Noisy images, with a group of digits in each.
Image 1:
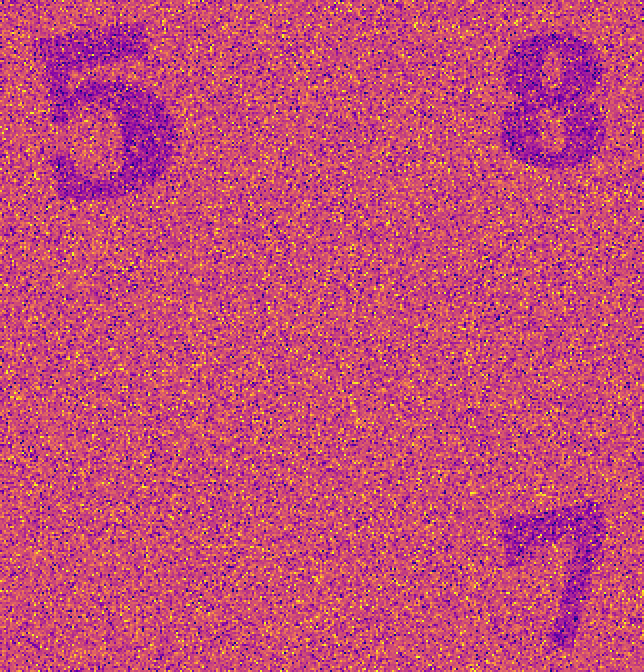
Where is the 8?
top right
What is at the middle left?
nothing
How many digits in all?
3
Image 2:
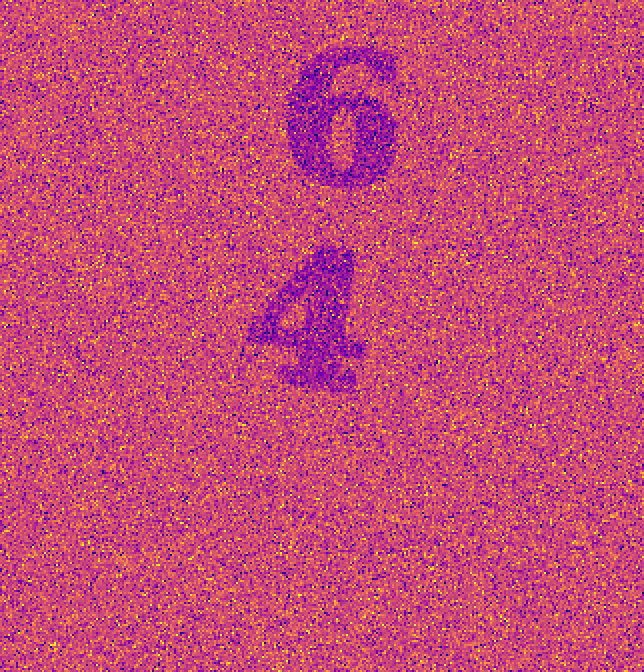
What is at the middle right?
nothing
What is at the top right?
nothing
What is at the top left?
nothing
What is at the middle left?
nothing
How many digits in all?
2
